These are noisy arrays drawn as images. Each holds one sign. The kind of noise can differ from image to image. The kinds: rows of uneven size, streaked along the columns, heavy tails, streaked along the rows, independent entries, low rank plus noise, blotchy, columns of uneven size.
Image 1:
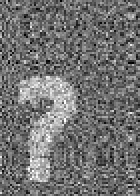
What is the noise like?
low rank plus noise
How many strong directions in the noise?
two
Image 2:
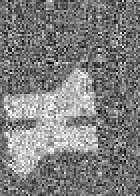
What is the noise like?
low rank plus noise
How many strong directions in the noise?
three or four
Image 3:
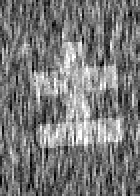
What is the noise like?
streaked along the columns
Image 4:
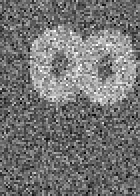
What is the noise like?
independent entries
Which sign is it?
infinity sign
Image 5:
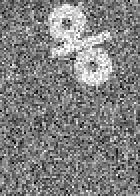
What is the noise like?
independent entries
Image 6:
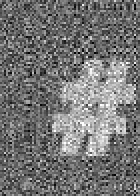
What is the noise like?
low rank plus noise
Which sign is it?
hash sign
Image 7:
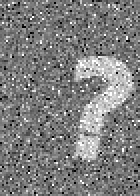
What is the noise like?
heavy tails
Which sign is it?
question mark
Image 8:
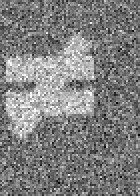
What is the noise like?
independent entries
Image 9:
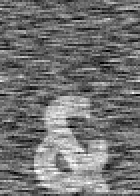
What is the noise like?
streaked along the rows
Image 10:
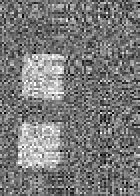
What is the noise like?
low rank plus noise
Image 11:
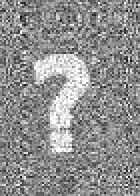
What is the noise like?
low rank plus noise
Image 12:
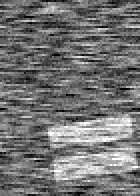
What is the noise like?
streaked along the rows
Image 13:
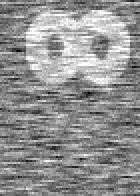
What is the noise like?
streaked along the rows
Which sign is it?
infinity sign
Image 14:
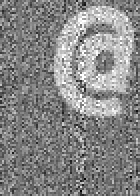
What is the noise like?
columns of uneven size
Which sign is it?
at sign
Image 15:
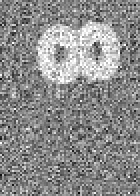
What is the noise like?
low rank plus noise
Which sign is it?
infinity sign
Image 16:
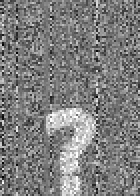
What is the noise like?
columns of uneven size
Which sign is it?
question mark
